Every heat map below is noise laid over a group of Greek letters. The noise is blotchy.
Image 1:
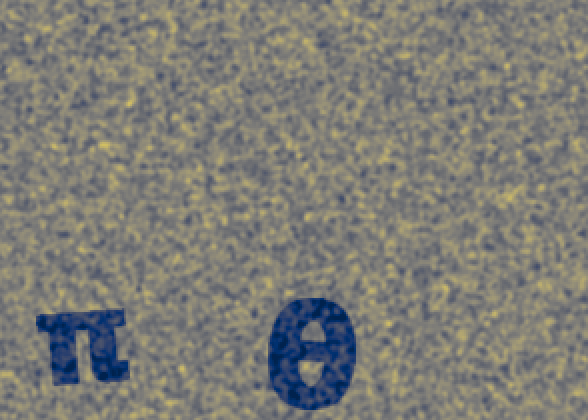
bottom left: pi; bottom middle: theta
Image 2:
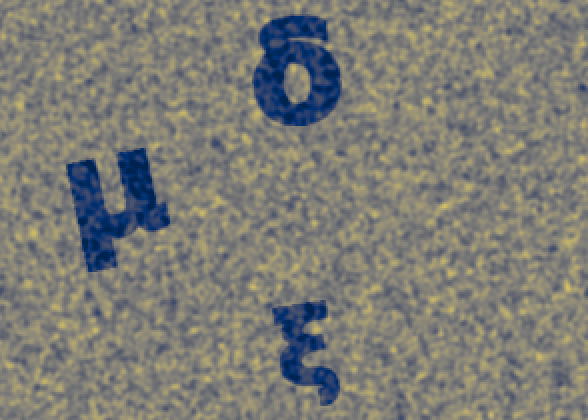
top middle: delta; middle left: mu; bottom middle: xi
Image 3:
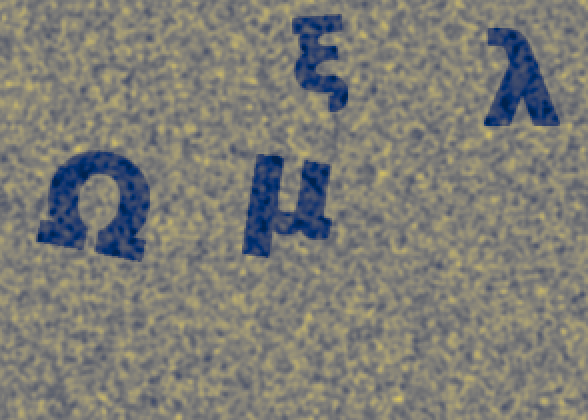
top middle: xi; top right: lambda; middle left: omega; centre: mu
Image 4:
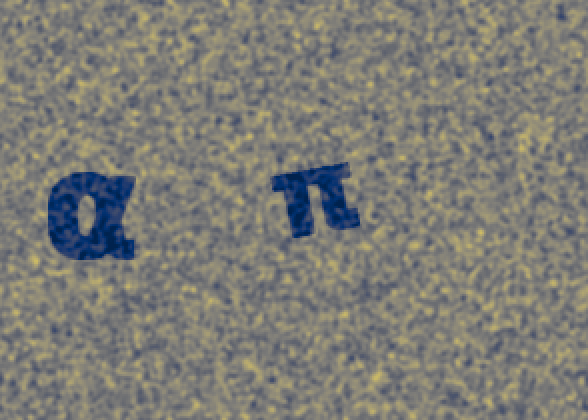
middle left: alpha; centre: pi
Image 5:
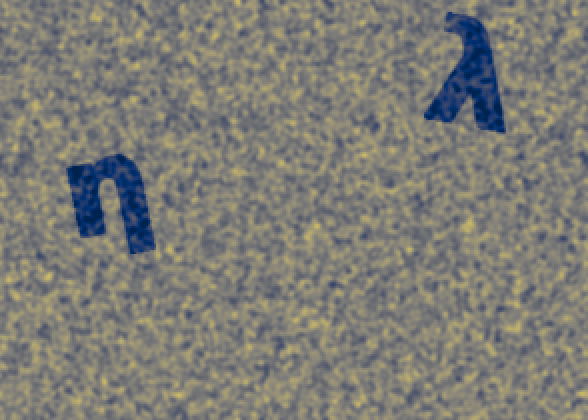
top right: lambda; middle left: eta
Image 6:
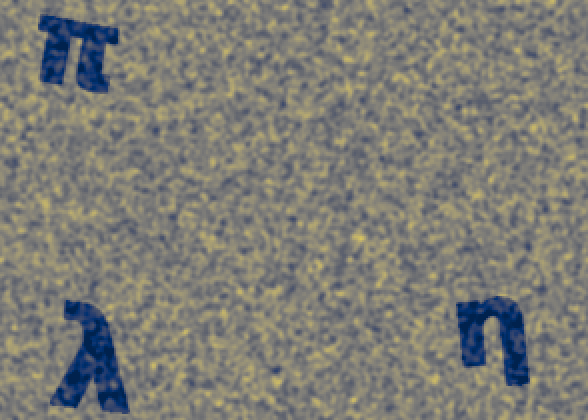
top left: pi; bottom left: lambda; bottom right: eta
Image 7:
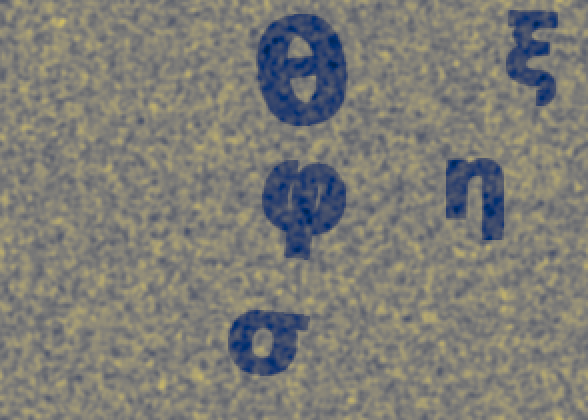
top middle: theta; top right: xi; centre: phi; middle right: eta; bottom middle: sigma
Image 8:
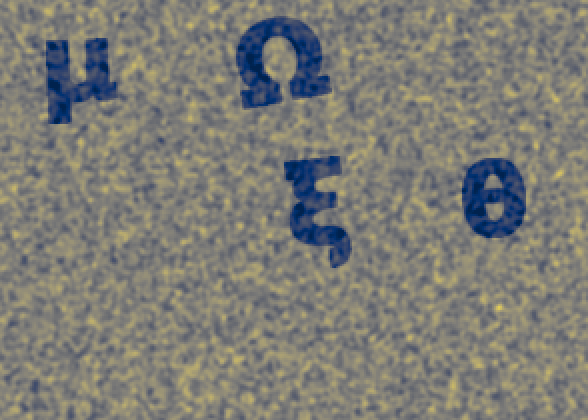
top left: mu; top middle: omega; centre: xi; middle right: theta
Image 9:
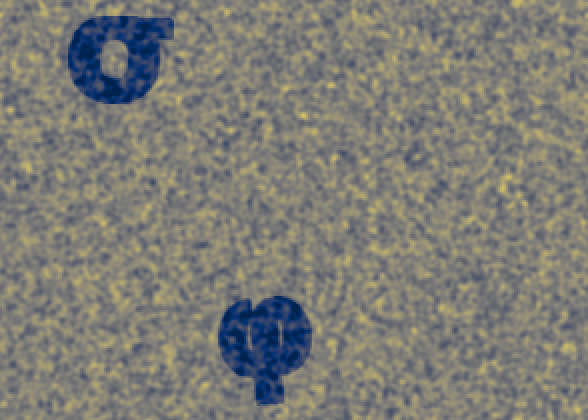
top left: sigma; bottom middle: phi
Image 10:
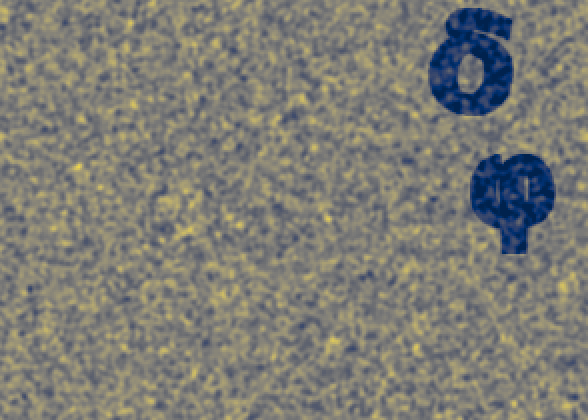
top right: delta; middle right: phi
